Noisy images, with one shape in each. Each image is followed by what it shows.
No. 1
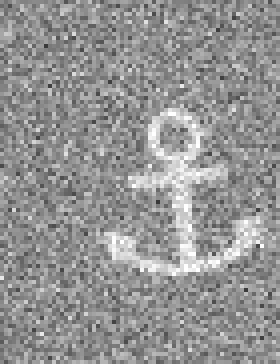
light anchor
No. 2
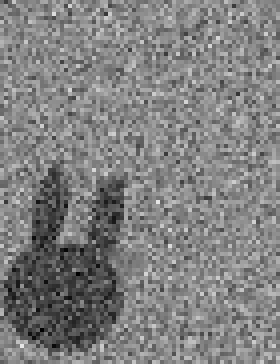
dark rabbit's head
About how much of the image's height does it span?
half
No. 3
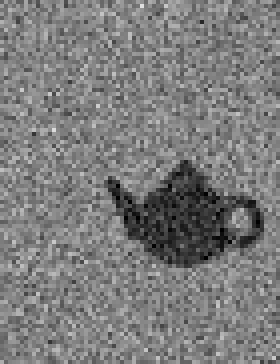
dark teapot
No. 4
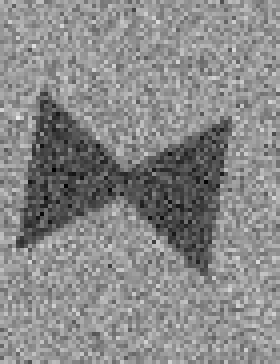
dark bow tie
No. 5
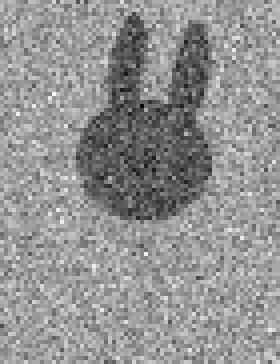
dark rabbit's head
